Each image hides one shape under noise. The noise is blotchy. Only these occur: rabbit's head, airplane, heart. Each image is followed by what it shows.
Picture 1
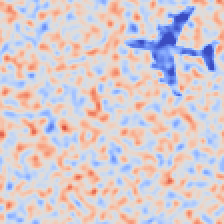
airplane
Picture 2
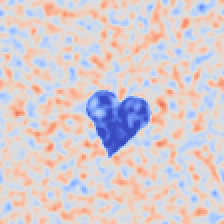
heart
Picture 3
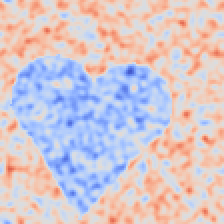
heart
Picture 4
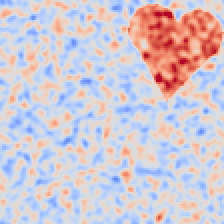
heart
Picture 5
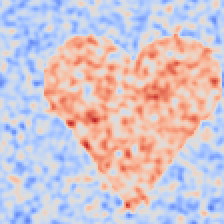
heart
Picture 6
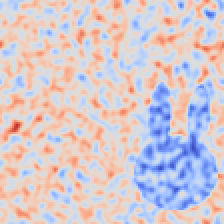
rabbit's head
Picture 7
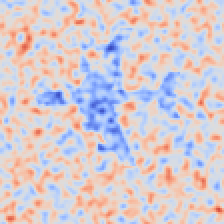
airplane
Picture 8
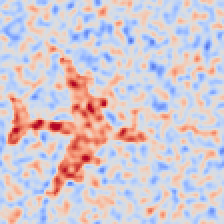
airplane
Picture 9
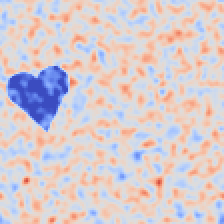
heart
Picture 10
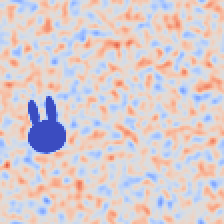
rabbit's head
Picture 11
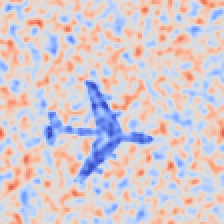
airplane
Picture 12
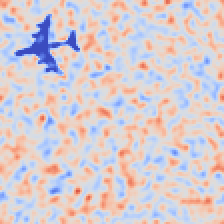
airplane
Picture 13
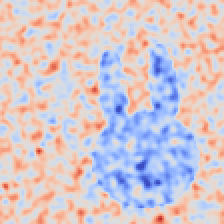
rabbit's head
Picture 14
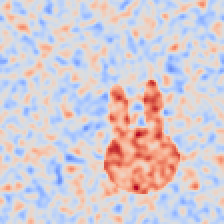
rabbit's head
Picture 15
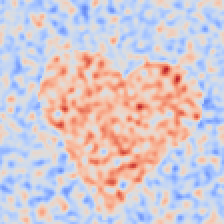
heart
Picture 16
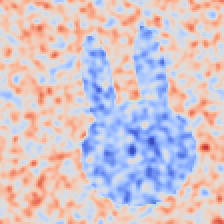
rabbit's head
